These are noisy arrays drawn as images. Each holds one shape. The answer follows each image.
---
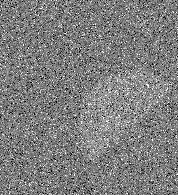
half disc
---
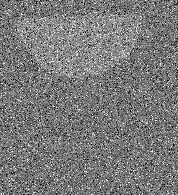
half disc
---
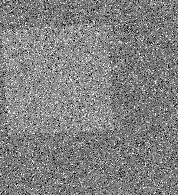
square
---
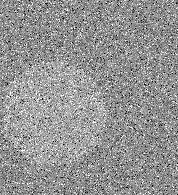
disc
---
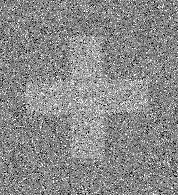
cross
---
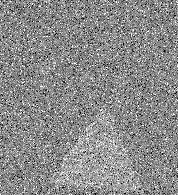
triangle
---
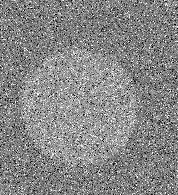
disc
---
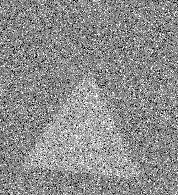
triangle
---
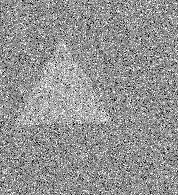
triangle
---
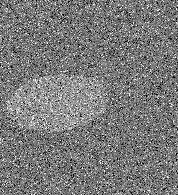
ellipse
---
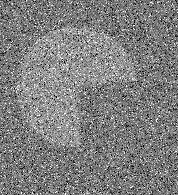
disc with a wedge cut out
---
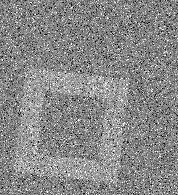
square frame
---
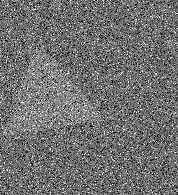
triangle
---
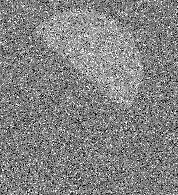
half disc
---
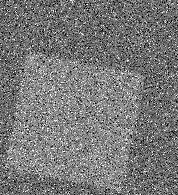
square
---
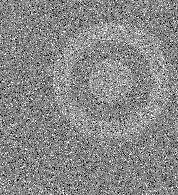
bullseye
